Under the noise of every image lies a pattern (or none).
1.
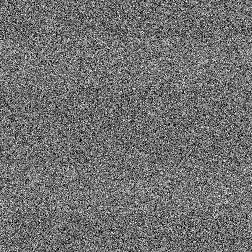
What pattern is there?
horizontal stripes
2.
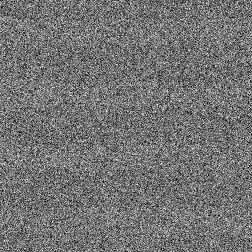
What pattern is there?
horizontal stripes
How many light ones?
4
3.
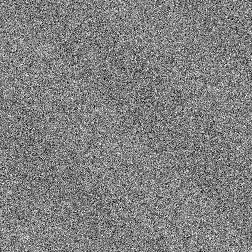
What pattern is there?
diagonal stripes
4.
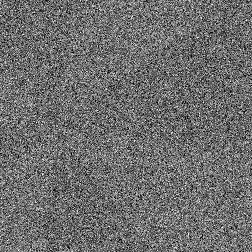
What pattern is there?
spokes from one point
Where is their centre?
middle left
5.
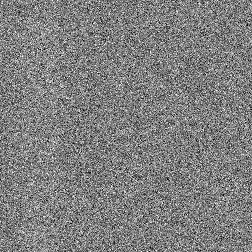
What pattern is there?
one vertical stripe
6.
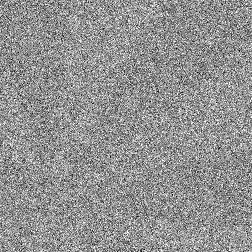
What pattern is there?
spokes from one point
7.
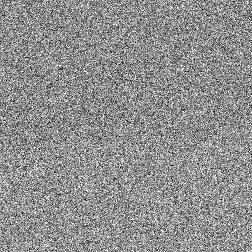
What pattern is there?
a sharp edge
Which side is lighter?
bottom
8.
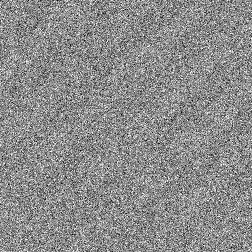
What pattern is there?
diagonal stripes
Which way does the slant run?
bottom left to top right
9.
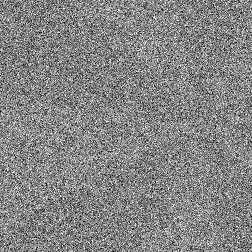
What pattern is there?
spokes from one point
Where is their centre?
middle right
